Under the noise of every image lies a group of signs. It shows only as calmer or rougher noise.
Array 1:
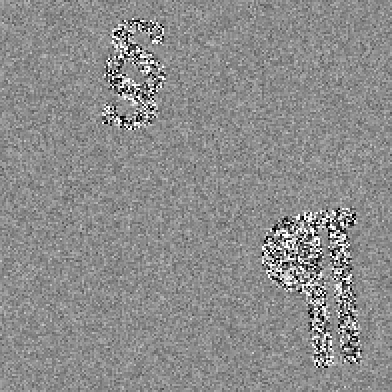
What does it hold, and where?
top left: section sign; bottom right: pilcrow
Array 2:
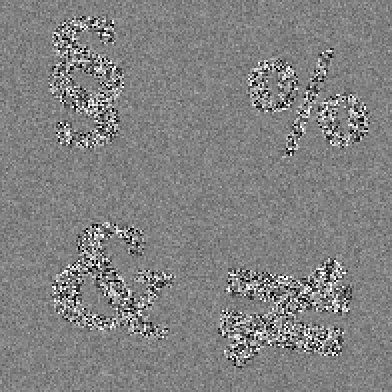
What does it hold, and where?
top left: section sign; top right: percent sign; bottom left: ampersand; bottom right: not-equal sign
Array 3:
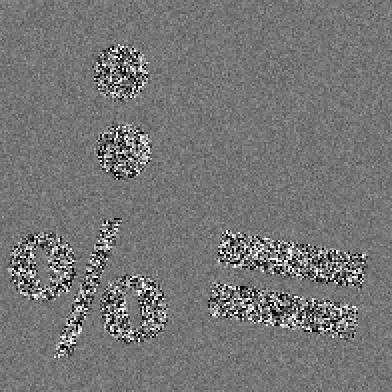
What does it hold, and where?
top left: colon; bottom left: percent sign; bottom right: equals sign
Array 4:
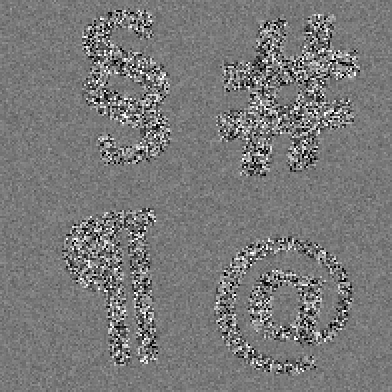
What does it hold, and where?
top left: section sign; top right: hash sign; bottom left: pilcrow; bottom right: at sign
